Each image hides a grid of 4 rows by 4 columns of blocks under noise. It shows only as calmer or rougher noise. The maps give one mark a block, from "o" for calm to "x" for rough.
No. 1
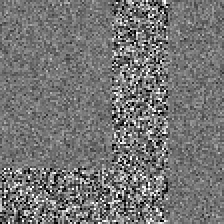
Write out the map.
o o x o
o o x o
o o x o
x x x o
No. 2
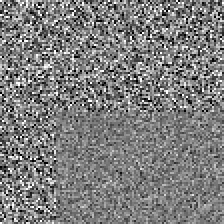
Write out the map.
x x x x
x x x x
x o o o
x o o o
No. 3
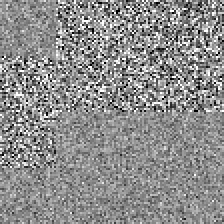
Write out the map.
o x x x
x x x x
x o o o
o o o o
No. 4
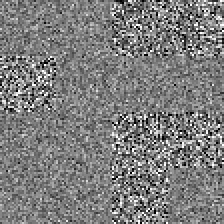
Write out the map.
o o x x
x o o o
o o x x
o o x o
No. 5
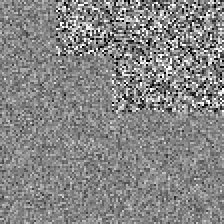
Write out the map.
o x x x
o o x x
o o o o
o o o o
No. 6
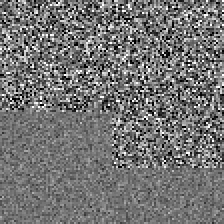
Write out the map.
x x x x
x x x x
o o x x
o o o o
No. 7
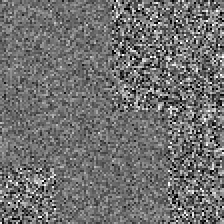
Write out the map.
o o x x
o o x x
o o o x
x o o x
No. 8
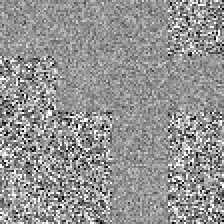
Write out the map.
o o o x
x o o o
x x o x
x x o x
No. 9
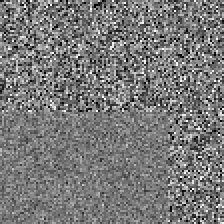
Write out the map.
x x x x
x x x x
o o o x
o o o x
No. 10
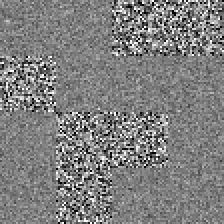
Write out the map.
o o x x
x o o o
o x x o
o x o o
